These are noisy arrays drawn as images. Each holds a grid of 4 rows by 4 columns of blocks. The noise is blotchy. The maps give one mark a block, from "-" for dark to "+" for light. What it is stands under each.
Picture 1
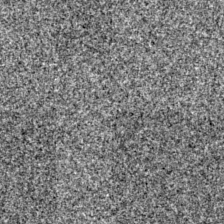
+ - + +
+ + + +
- + - -
- + - -
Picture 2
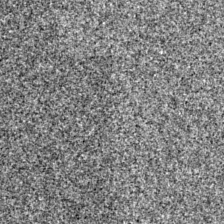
- + + +
- - + +
- - + +
- - + +
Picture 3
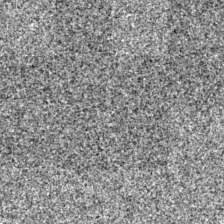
+ - + -
- - - -
- - - +
+ + + +
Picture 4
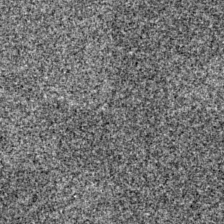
+ + - -
+ + - +
+ - - -
- + - -
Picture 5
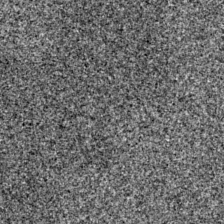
+ - - +
- - - +
- - + +
- + + +
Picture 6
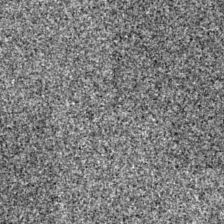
+ + - -
+ + - -
- + + -
- + + +
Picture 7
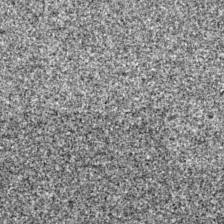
+ + + +
+ + + +
- - - +
- - - -
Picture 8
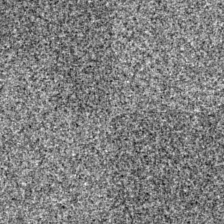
- - + +
+ - + +
+ + - -
+ + - -
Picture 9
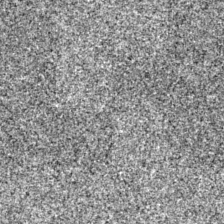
- + + -
- + - -
- - + -
+ + + +
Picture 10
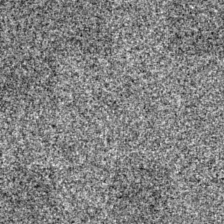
- - + -
- + + +
+ + + +
- + - +
